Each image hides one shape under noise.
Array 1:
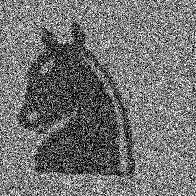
chess knight
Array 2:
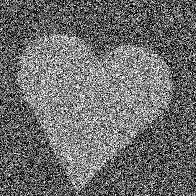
heart
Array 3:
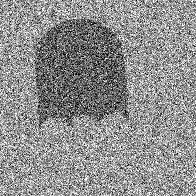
ghost
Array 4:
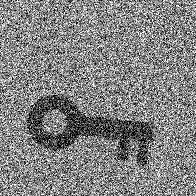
key
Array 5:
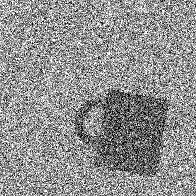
cup
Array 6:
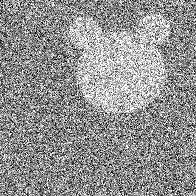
bear's head
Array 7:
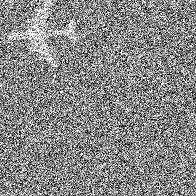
airplane
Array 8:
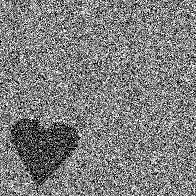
heart
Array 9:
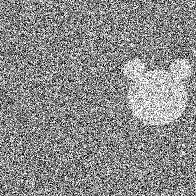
bear's head
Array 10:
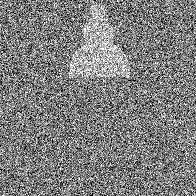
chess pawn
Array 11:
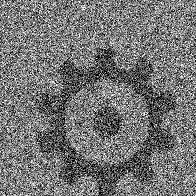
gear
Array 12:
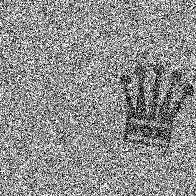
chess queen
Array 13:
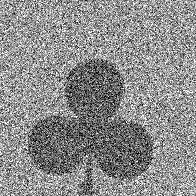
club
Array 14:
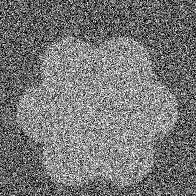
flower
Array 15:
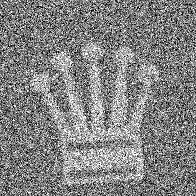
chess queen
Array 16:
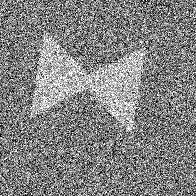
bow tie
